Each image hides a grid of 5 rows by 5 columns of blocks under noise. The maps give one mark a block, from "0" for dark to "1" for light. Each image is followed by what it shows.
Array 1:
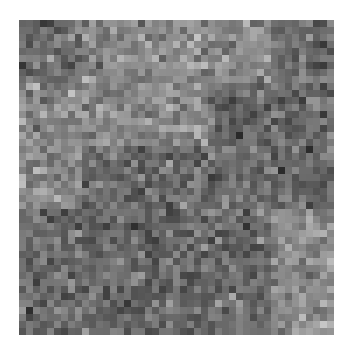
0 1 1 1 0
1 1 1 0 0
1 0 0 0 0
0 0 0 0 1
0 0 0 0 1
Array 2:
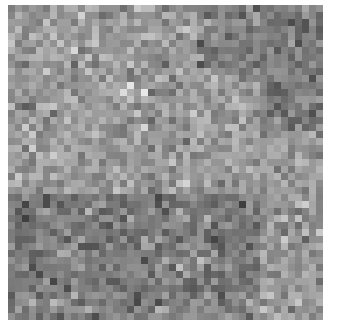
1 1 1 0 0
1 1 1 1 0
1 1 1 1 1
0 0 0 0 1
0 0 0 0 1
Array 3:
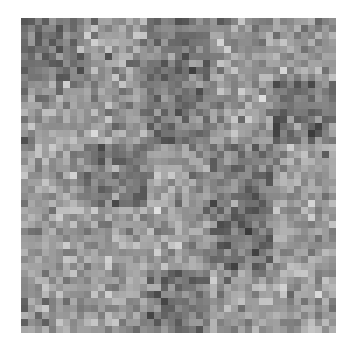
0 1 0 1 1
1 1 0 1 0
1 0 1 0 1
1 1 1 0 1
1 1 0 1 1
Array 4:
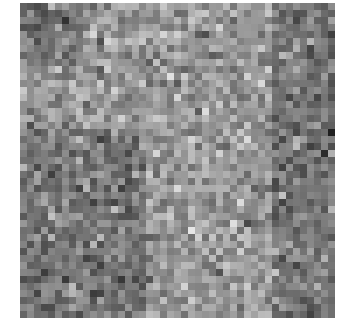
0 1 1 1 0
1 1 1 1 0
0 0 1 1 0
0 0 1 1 0
0 0 1 1 0
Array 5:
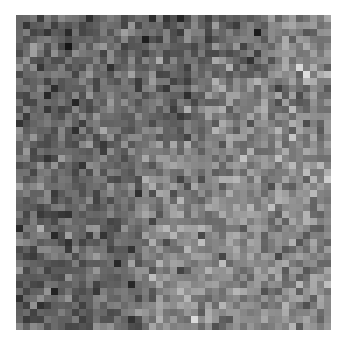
0 0 0 0 1
0 0 0 1 1
0 0 1 1 1
0 0 1 1 1
0 0 1 1 1
